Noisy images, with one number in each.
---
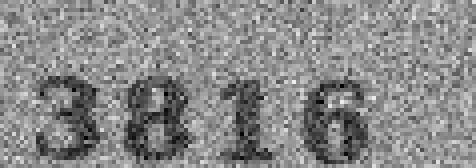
3816
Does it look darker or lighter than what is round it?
darker
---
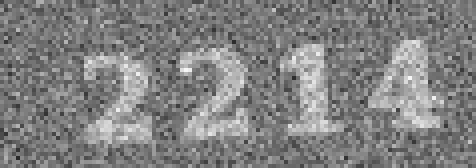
2214
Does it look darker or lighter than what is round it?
lighter
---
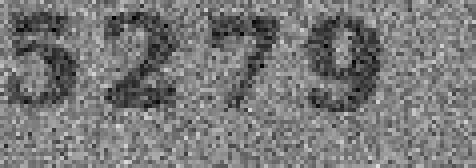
5279
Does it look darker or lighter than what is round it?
darker
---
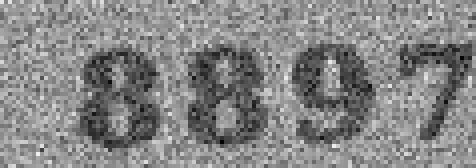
8897
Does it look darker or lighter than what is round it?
darker
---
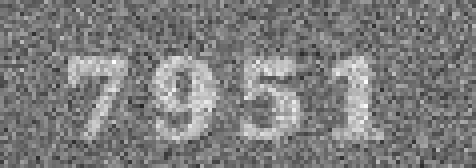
7951
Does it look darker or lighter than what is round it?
lighter
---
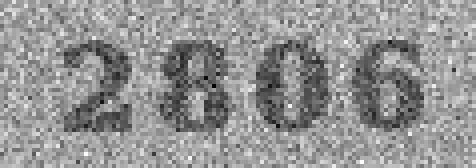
2806
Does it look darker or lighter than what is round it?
darker
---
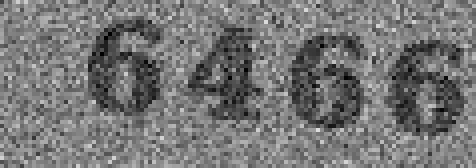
6466
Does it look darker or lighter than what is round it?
darker
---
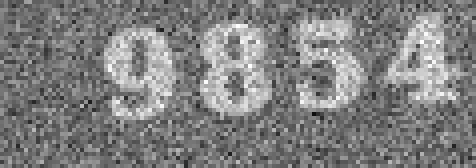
9854
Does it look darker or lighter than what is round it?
lighter
